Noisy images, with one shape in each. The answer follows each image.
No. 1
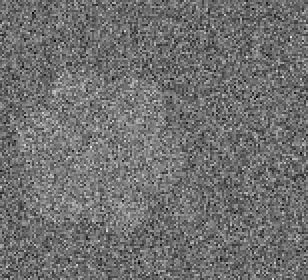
flower
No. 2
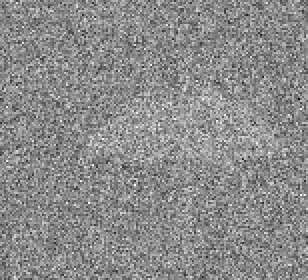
umbrella
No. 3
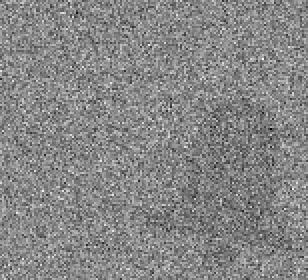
bell
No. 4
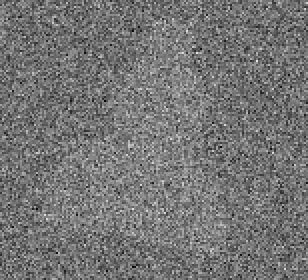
chess pawn
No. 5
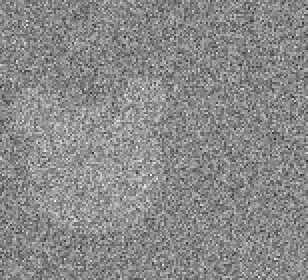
bear's head
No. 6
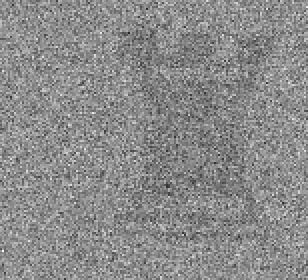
chess rook
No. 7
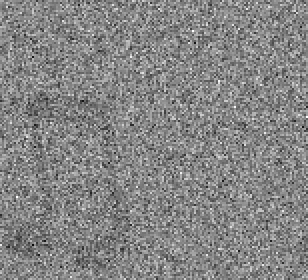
pair of musical notes
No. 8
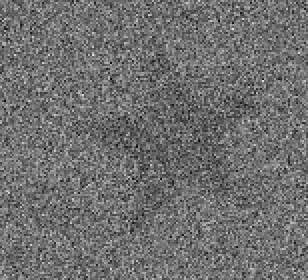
star
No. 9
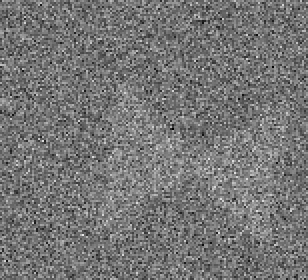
bow tie
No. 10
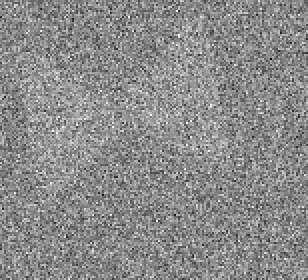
bow tie
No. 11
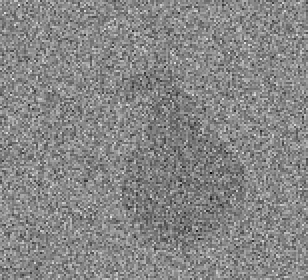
pear
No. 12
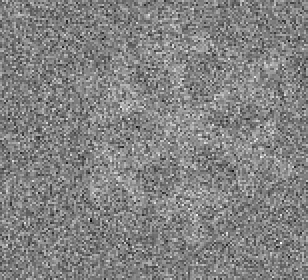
snowflake
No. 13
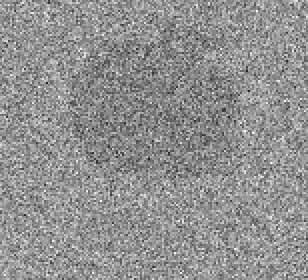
apple
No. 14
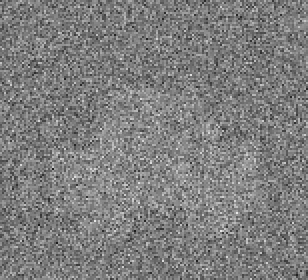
car
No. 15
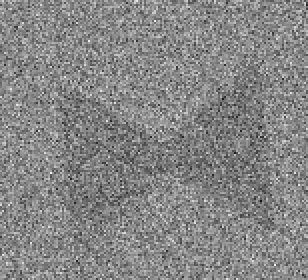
bow tie
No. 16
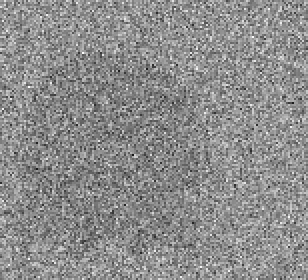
ghost
